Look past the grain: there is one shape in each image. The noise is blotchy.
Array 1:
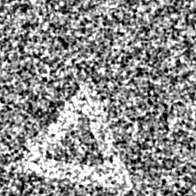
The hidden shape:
triangle frame
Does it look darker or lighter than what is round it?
lighter
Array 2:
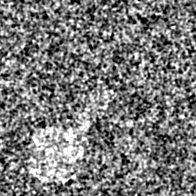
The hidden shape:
lollipop
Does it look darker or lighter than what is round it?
lighter
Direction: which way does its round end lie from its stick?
down and left
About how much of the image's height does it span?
half
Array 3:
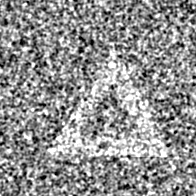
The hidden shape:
triangle frame
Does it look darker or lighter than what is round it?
lighter
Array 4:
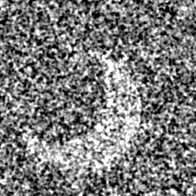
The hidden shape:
crescent
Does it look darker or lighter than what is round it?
lighter
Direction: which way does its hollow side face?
up and left
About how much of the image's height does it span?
two thirds
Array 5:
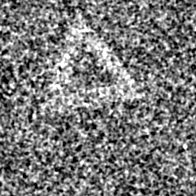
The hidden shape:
triangle frame
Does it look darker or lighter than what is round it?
lighter
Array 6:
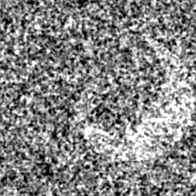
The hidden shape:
crescent
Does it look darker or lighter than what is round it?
lighter
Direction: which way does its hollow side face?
up and left
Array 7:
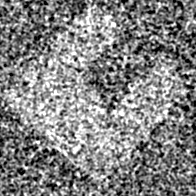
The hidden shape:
square with a notch
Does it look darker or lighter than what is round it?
lighter
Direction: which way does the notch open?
up and right
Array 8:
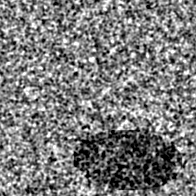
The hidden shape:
ellipse
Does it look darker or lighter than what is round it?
darker
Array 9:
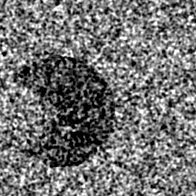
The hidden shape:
disc with a wedge cut out
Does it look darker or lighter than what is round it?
darker
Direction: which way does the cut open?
left
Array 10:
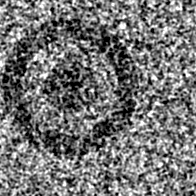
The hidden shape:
bullseye
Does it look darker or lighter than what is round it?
darker
